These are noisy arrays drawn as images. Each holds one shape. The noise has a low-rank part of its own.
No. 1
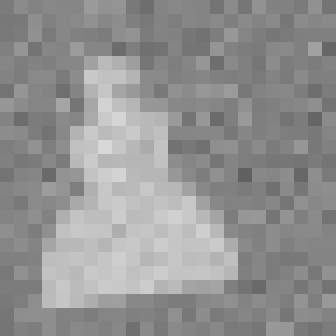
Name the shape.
chess pawn
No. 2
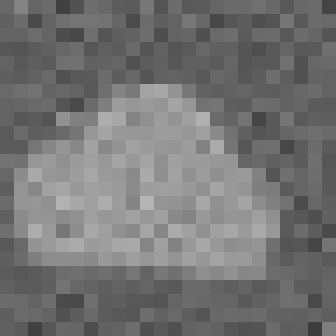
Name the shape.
cloud
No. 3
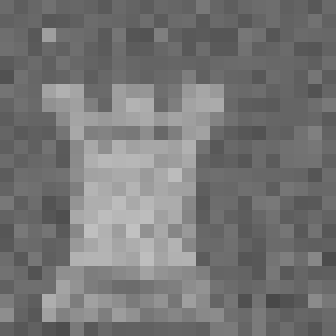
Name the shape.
chess rook
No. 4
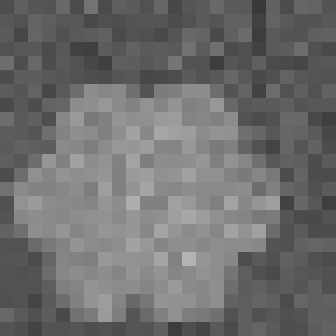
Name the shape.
flower
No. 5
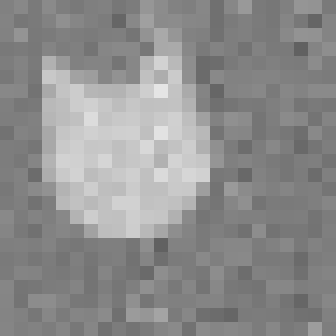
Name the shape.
cat's head
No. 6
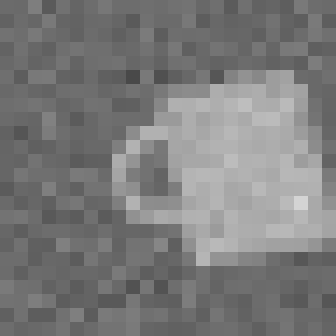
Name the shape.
cup
